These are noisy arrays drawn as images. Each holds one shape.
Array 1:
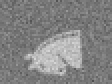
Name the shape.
chess knight
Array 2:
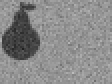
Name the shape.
pear
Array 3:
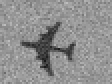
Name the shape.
airplane
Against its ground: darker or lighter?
darker
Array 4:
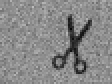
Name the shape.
pair of scissors
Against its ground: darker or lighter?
darker
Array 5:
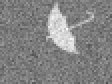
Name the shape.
umbrella
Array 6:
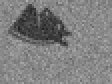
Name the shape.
chess knight
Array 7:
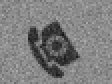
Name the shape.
telephone
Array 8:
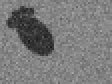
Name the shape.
footprint
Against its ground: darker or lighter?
darker
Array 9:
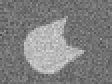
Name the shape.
cat's head
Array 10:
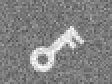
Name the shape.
key
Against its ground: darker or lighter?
lighter
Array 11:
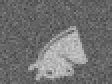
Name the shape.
chess knight
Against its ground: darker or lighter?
lighter
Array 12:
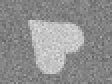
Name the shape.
heart
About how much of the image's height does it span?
two thirds
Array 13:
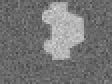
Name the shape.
car
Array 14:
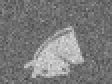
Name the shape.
chess knight
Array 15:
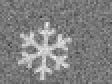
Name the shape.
snowflake
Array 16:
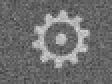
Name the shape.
gear
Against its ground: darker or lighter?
lighter
